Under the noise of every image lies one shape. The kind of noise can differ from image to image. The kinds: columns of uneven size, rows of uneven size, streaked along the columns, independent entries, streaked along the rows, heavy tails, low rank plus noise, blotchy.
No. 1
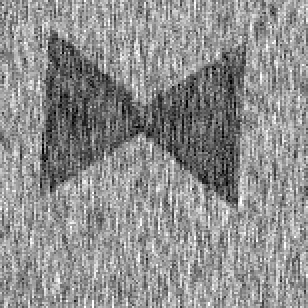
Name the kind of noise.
streaked along the columns
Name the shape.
bow tie
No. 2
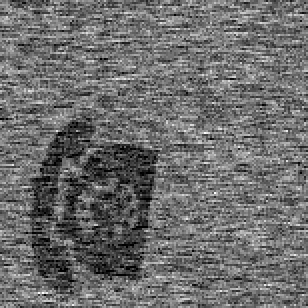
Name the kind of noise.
streaked along the rows
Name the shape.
telephone
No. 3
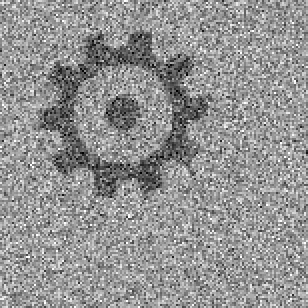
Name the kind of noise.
independent entries
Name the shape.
gear
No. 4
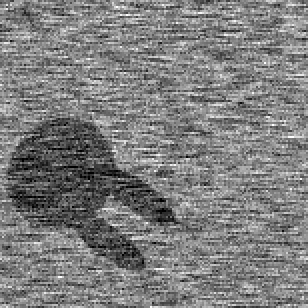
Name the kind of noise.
streaked along the rows
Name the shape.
rabbit's head
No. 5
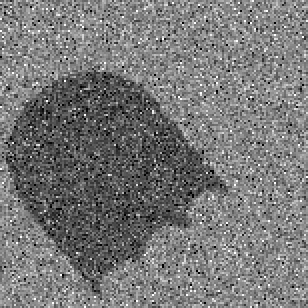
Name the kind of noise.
heavy tails
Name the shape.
ghost
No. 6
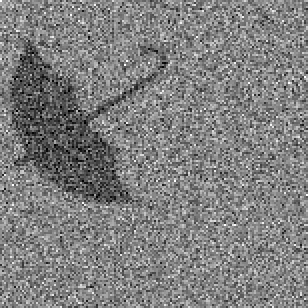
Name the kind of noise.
low rank plus noise
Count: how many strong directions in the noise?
two
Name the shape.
umbrella
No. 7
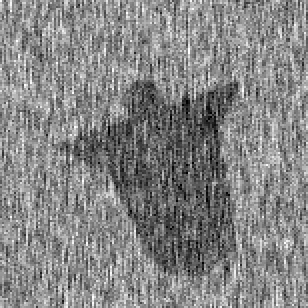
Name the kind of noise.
streaked along the columns
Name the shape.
bell
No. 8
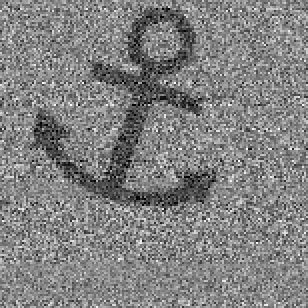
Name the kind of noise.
rows of uneven size
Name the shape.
anchor
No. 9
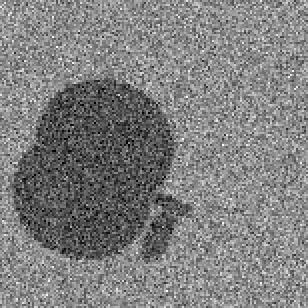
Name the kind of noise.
independent entries
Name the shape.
apple
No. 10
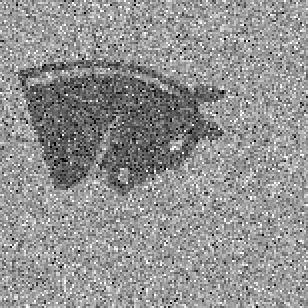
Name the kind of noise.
heavy tails
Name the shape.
chess knight
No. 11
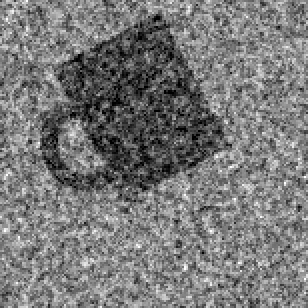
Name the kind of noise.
blotchy
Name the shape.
cup
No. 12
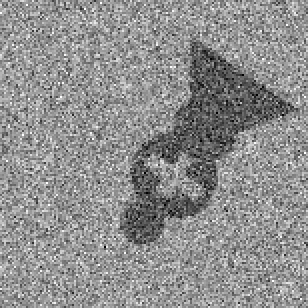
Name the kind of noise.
independent entries
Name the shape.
chess bishop
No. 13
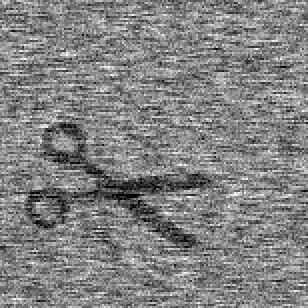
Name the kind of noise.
streaked along the rows
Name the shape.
pair of scissors
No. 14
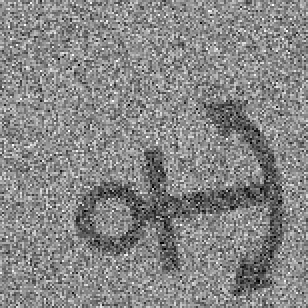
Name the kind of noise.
independent entries
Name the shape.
anchor
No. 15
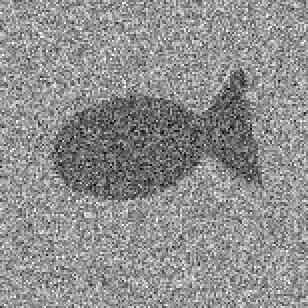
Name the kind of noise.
low rank plus noise
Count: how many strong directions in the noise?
one
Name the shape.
fish
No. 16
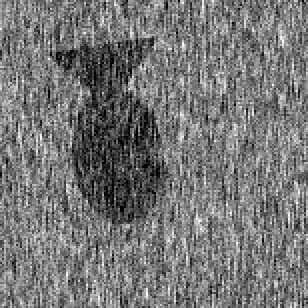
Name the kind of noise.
streaked along the columns
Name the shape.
fish
